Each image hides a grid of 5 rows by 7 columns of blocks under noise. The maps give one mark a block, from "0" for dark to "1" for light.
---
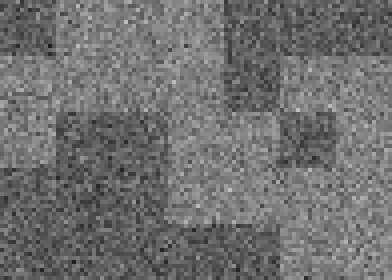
0 1 1 1 0 0 0
1 1 1 1 0 1 1
1 0 0 1 1 0 1
0 0 0 1 1 1 1
0 0 0 0 0 1 1
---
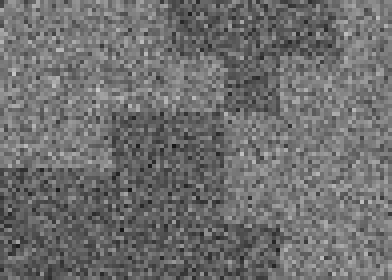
1 1 1 0 0 0 1
1 1 1 1 0 1 1
1 1 0 0 1 1 1
0 0 0 0 1 1 1
0 0 0 0 0 1 1
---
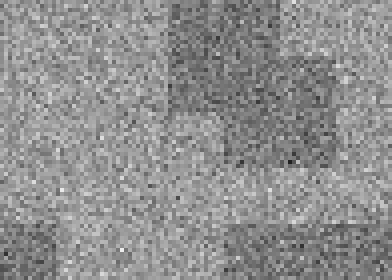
1 1 1 0 0 1 1
1 1 1 0 0 0 1
1 1 1 1 0 0 1
1 1 1 1 1 1 1
0 1 1 1 0 0 0
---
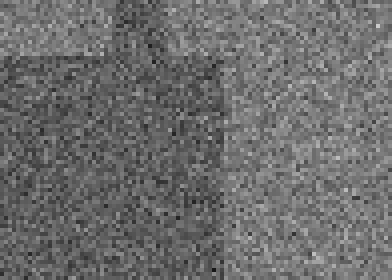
1 1 0 1 1 1 1
0 0 0 0 1 1 1
0 0 0 0 1 1 1
0 0 0 0 1 1 1
0 0 0 0 1 1 1
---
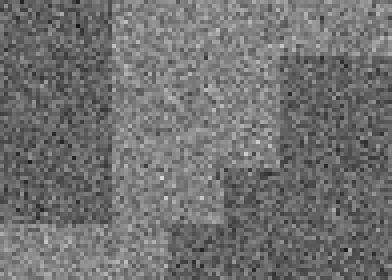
0 0 1 1 1 1 1
0 0 1 1 1 0 0
0 0 1 1 1 0 0
0 0 1 1 0 0 0
1 1 1 0 0 0 0
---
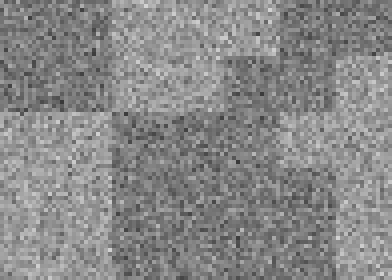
0 0 1 1 1 0 0
0 0 1 1 0 0 1
1 1 0 0 0 1 1
1 1 0 0 0 0 1
1 1 0 0 0 0 1
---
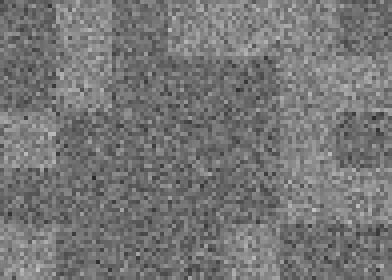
0 1 0 1 1 1 0
0 1 0 0 0 1 1
1 0 0 0 0 1 0
0 0 0 0 0 1 1
1 0 0 0 1 0 0
